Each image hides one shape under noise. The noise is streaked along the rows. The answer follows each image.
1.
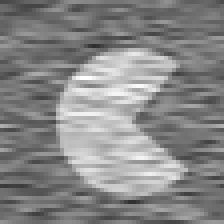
disc with a wedge cut out
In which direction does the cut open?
right
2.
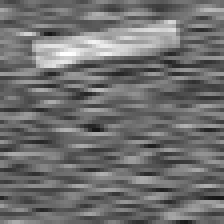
bar
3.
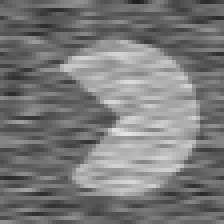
disc with a wedge cut out
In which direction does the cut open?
left
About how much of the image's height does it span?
two thirds
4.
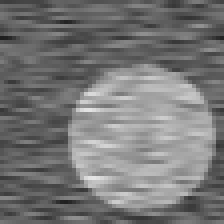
disc
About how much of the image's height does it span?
two thirds
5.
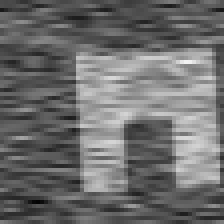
square with a notch
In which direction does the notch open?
down
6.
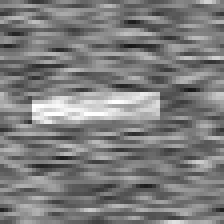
bar
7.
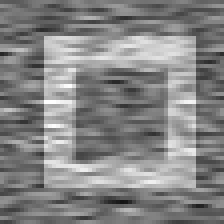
square frame
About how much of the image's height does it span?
two thirds
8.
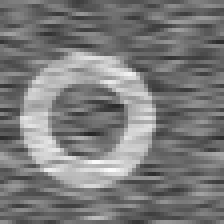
ring
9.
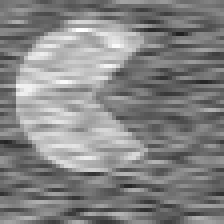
disc with a wedge cut out
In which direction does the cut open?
right
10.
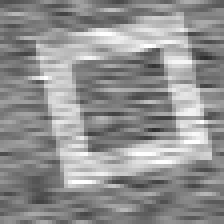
square frame
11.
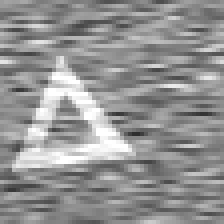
triangle frame
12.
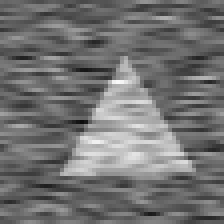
triangle
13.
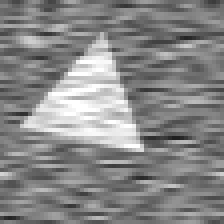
triangle
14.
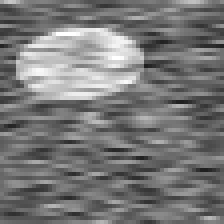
ellipse
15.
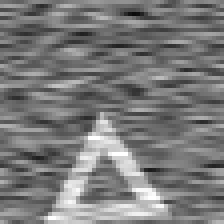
triangle frame
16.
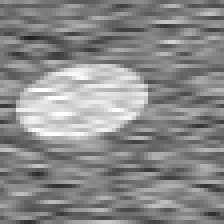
ellipse
